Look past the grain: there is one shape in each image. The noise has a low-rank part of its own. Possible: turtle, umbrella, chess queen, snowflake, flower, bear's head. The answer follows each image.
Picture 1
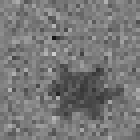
turtle
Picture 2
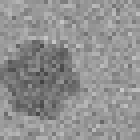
flower
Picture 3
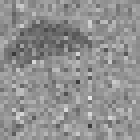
umbrella
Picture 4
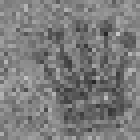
chess queen
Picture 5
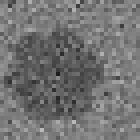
flower
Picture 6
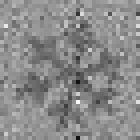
snowflake
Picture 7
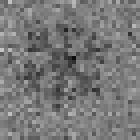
snowflake
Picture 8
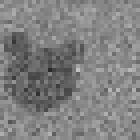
bear's head
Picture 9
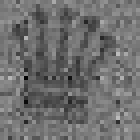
chess queen
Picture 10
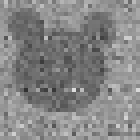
bear's head
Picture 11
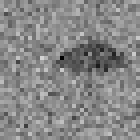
umbrella
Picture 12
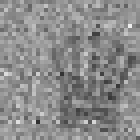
chess queen
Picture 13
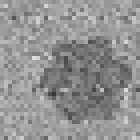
flower
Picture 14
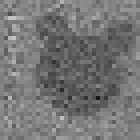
bear's head
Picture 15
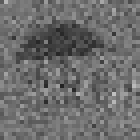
umbrella
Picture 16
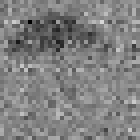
umbrella
